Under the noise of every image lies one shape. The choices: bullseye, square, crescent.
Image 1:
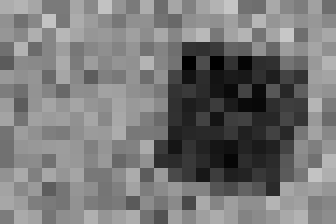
square
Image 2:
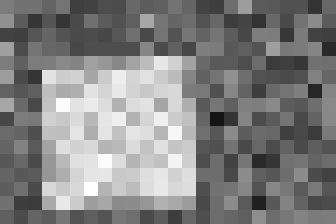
square
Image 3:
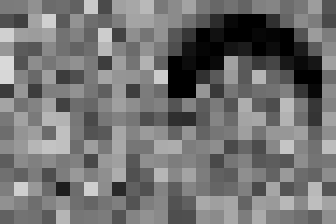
crescent
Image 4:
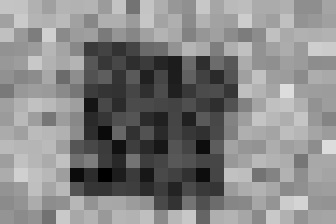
square
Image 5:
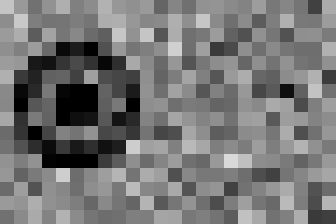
bullseye
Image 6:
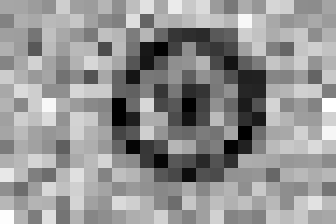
bullseye
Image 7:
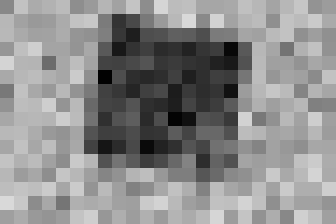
square
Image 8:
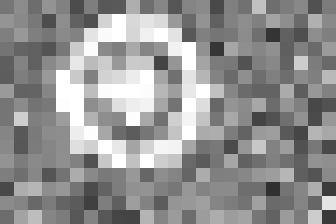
bullseye
